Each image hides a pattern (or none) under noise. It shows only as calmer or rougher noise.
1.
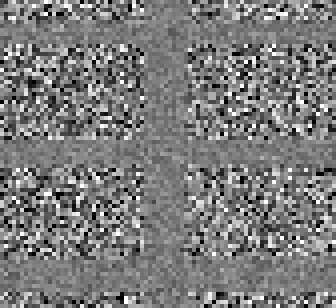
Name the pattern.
bands of rows crossing bands of columns
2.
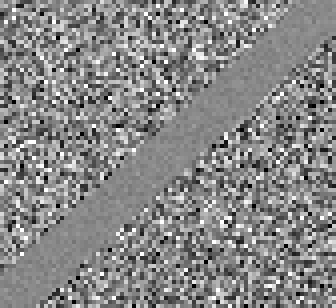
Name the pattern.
a diagonal band
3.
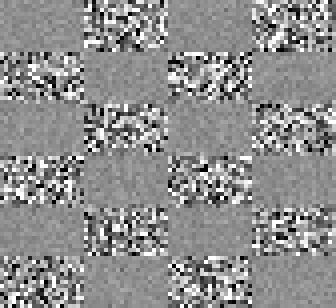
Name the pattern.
a checkerboard
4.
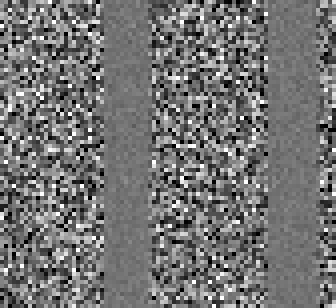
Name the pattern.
bands of columns
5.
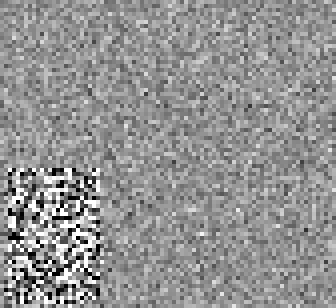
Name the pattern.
one block
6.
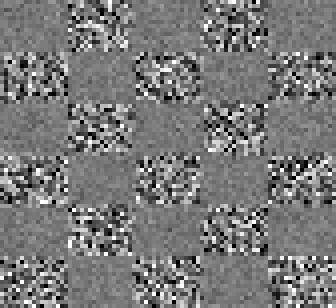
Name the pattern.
a checkerboard
